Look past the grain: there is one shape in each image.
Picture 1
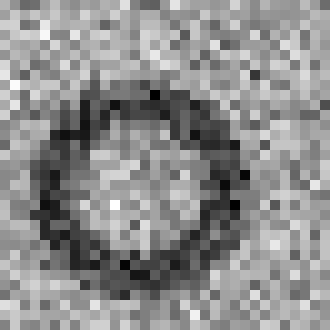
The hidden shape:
ring
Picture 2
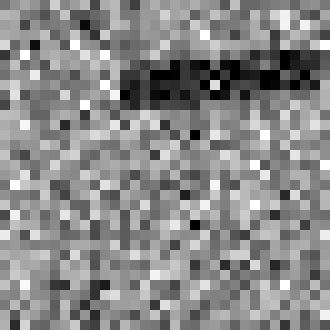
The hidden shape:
bar
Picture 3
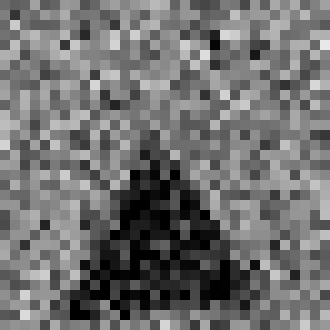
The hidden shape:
triangle
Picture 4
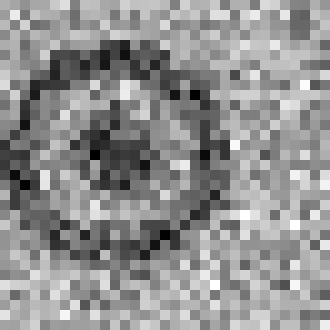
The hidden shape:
bullseye
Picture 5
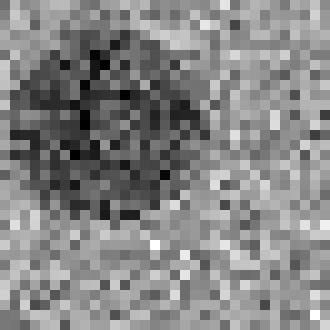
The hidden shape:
disc
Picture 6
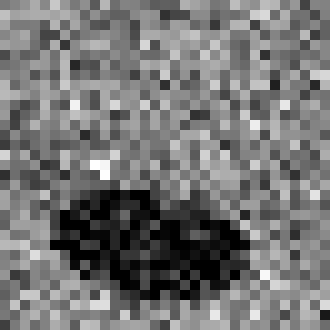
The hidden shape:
ellipse
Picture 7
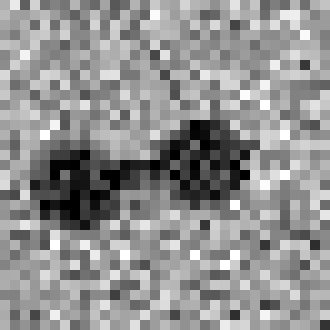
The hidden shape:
dumbbell
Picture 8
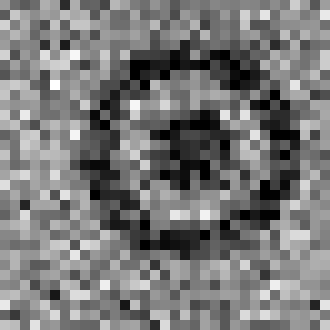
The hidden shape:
bullseye
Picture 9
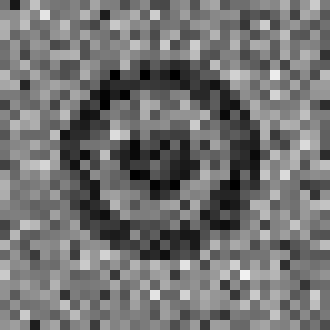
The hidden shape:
bullseye
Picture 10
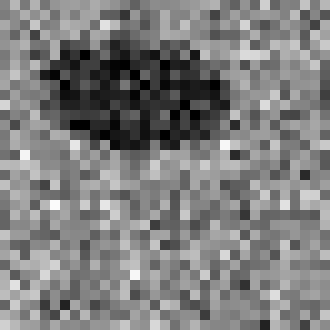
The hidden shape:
ellipse
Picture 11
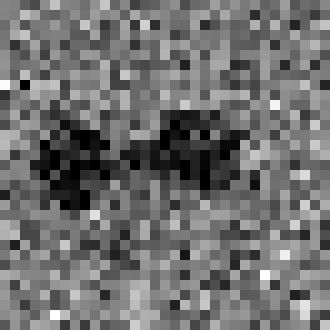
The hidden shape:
dumbbell
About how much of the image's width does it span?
two thirds
